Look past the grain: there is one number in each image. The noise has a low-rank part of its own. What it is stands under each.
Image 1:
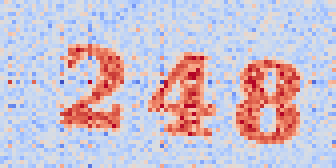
248
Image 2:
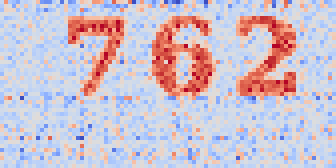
762
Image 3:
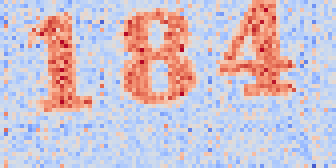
184
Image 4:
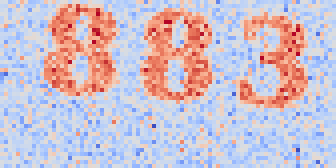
883
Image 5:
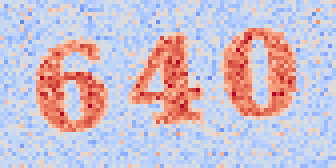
640
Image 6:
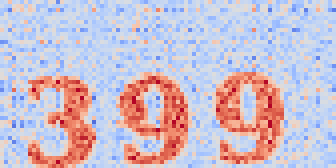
399
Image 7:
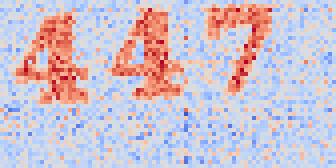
447
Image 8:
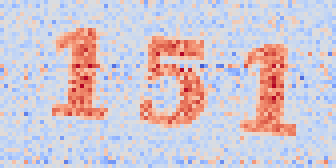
151
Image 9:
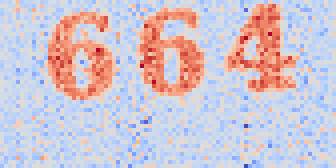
664
